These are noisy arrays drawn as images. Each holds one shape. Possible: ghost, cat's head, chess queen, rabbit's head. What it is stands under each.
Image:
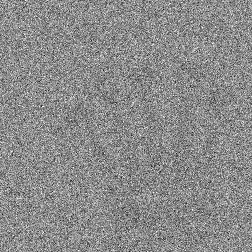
chess queen
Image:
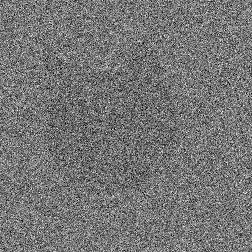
cat's head
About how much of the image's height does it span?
two thirds
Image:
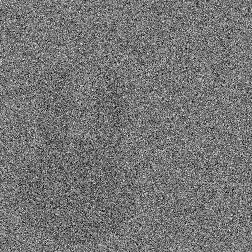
rabbit's head
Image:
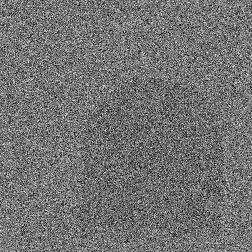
ghost
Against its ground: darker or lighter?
darker
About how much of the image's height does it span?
two thirds
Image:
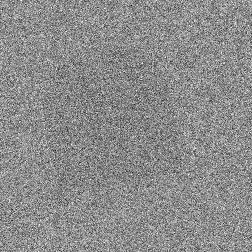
ghost
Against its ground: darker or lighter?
darker
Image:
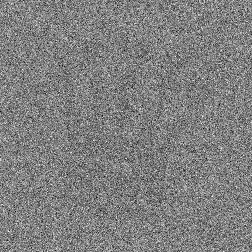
chess queen
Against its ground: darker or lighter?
darker
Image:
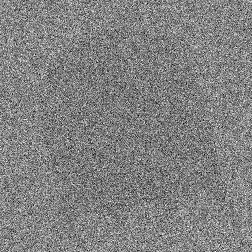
ghost
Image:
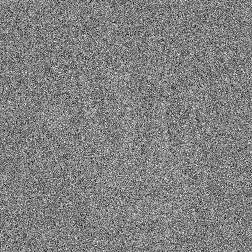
chess queen
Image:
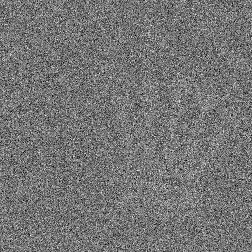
chess queen
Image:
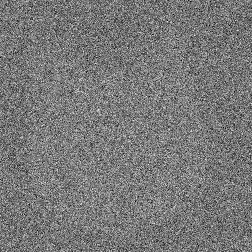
cat's head
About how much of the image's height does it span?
nearly all
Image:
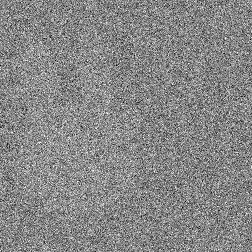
rabbit's head
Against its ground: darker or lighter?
lighter
